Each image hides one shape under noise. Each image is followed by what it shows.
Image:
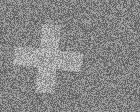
cross
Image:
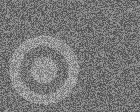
bullseye
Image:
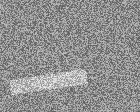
bar
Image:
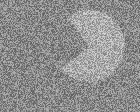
disc with a wedge cut out
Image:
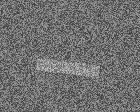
bar
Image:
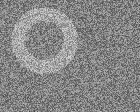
ring
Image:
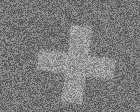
cross
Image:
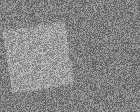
square
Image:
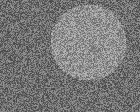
disc
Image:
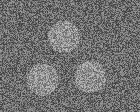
three dots
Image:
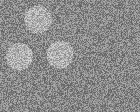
three dots
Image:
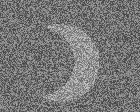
crescent
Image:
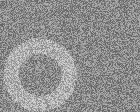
ring
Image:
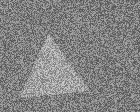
triangle
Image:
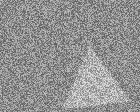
triangle
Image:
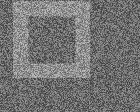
square frame
